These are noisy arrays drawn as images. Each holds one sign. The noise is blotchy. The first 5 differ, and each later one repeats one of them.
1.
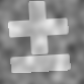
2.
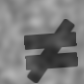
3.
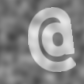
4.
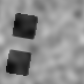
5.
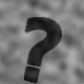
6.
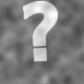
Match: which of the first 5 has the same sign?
5
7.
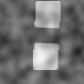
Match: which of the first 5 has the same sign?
4
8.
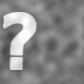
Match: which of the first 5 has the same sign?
5
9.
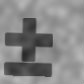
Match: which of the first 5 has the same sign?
1
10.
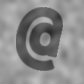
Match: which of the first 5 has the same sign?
3
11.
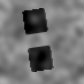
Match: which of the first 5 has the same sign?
4
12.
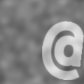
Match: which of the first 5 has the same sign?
3
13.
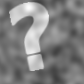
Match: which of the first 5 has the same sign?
5
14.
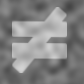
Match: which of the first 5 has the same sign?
2
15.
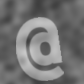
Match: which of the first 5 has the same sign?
3
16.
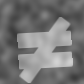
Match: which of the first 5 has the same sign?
2
